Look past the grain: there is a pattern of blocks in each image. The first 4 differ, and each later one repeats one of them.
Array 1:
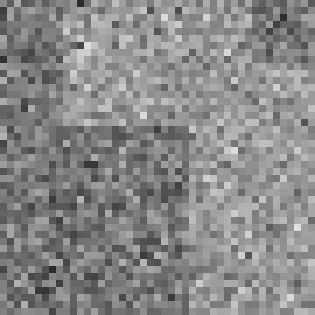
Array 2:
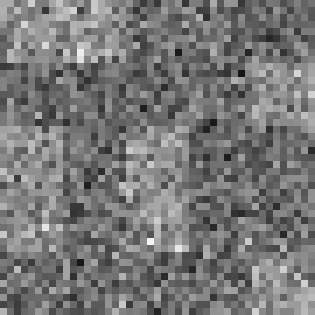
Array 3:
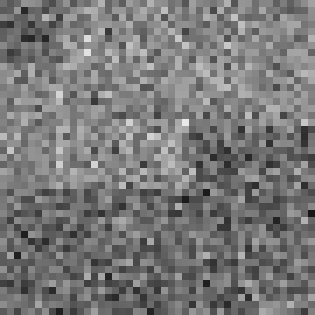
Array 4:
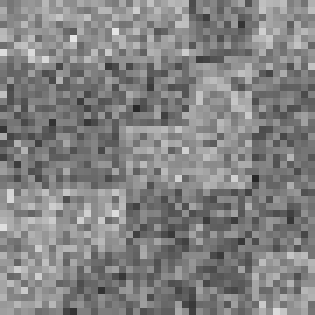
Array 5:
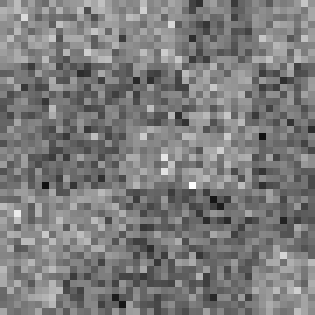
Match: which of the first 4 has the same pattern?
4
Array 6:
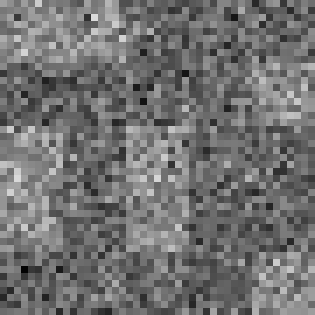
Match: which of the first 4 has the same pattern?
2
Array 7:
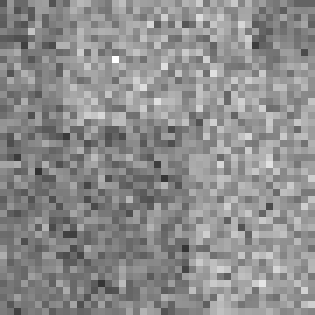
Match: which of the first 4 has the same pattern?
1
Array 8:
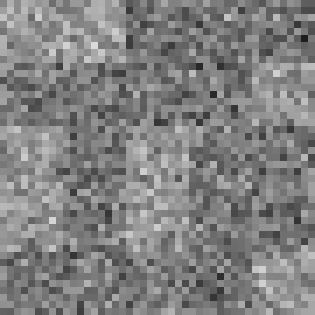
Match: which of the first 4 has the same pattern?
2
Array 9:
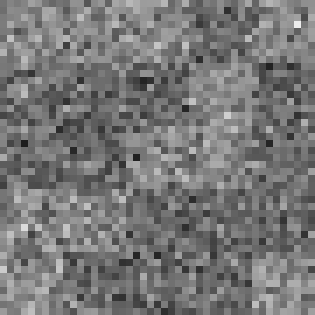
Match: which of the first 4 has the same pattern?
4
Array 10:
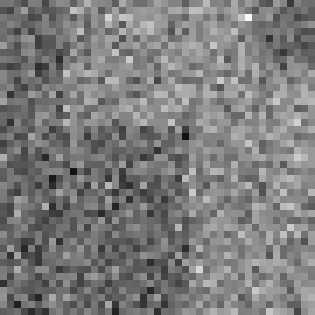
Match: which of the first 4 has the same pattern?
1
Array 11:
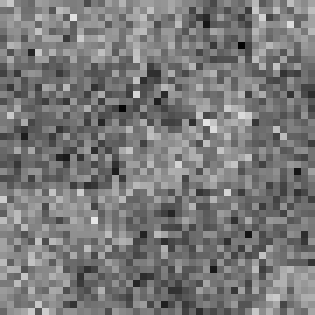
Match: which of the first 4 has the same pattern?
4
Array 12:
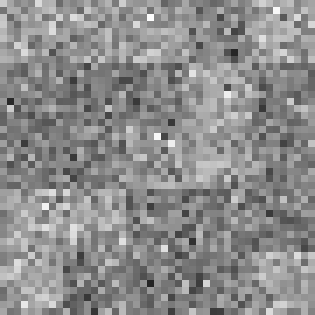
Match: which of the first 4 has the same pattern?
4
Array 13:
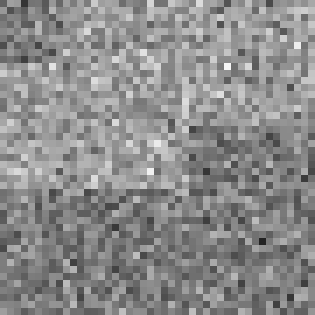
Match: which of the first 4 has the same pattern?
3
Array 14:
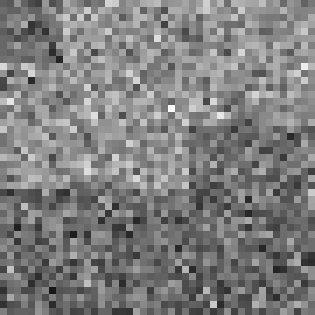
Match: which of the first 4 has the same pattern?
3
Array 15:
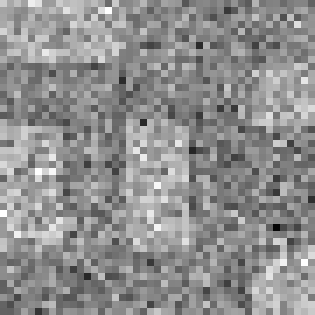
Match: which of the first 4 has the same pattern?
2
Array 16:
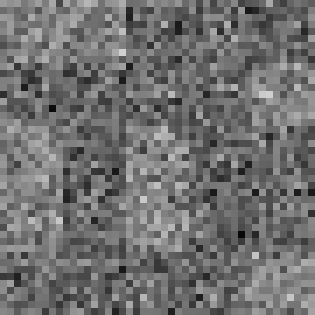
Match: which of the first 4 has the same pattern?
2
